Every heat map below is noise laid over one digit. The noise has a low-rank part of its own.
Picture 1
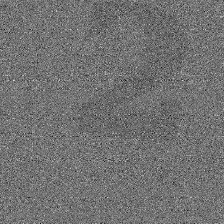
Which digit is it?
2
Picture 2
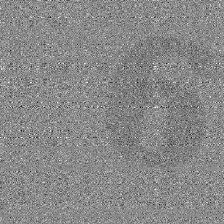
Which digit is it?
6
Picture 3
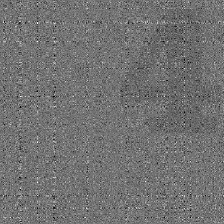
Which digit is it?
4
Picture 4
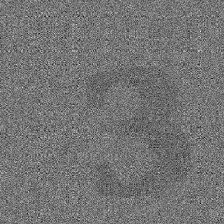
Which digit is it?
3
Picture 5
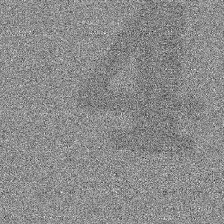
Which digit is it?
4
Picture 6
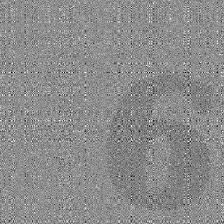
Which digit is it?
6
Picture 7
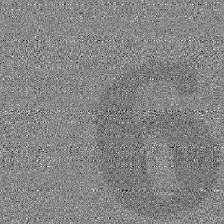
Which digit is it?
6
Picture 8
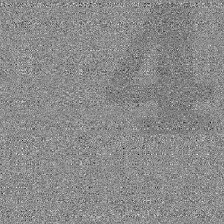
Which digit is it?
4
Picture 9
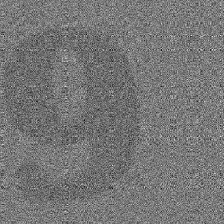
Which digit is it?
9
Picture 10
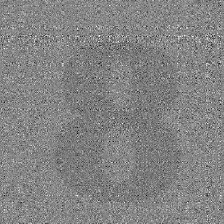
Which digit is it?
8
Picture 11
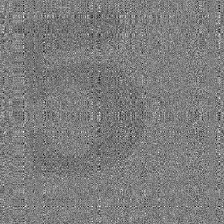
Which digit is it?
5
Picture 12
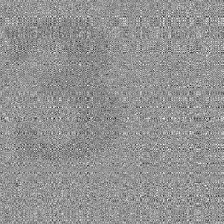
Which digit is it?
3
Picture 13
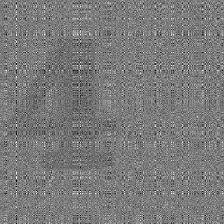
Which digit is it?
4
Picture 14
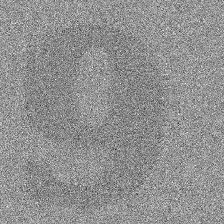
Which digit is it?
9
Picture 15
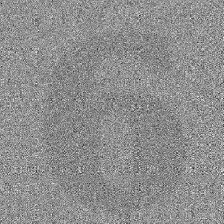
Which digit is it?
6
